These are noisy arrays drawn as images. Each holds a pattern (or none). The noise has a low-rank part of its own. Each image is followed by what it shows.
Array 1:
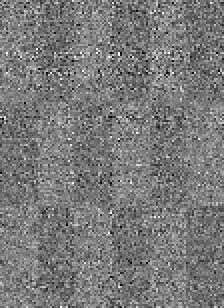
a checkerboard
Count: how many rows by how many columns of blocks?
3 by 6
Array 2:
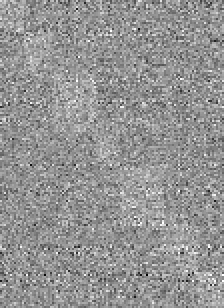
blocks along the diagonal
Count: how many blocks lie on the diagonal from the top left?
7
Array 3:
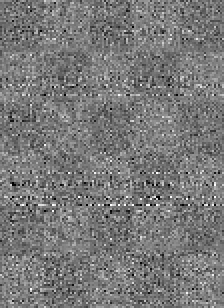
a checkerboard
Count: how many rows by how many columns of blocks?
6 by 5
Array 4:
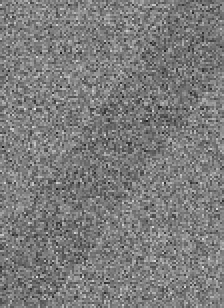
a diagonal band
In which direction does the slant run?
bottom left to top right
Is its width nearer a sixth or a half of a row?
a half
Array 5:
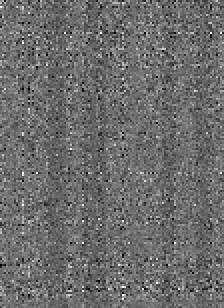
bands of columns
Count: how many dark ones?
4
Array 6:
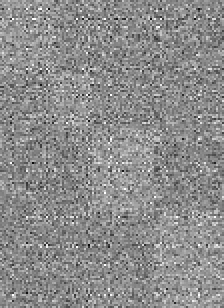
blocks along the diagonal
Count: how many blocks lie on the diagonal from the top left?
4
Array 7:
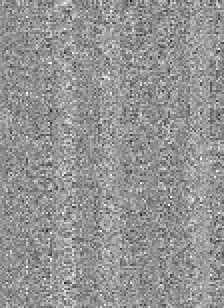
bands of columns
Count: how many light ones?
3
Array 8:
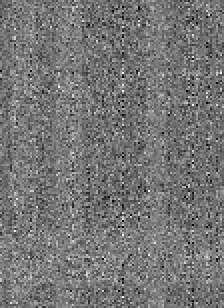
bands of rows crossing bands of columns
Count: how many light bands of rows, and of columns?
1 and 3
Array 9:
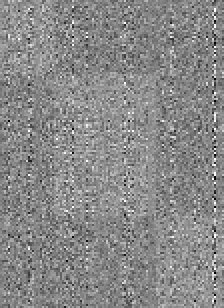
blocks along the diagonal
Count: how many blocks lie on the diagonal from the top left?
3
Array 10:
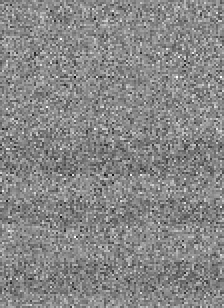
bands of rows
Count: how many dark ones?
3
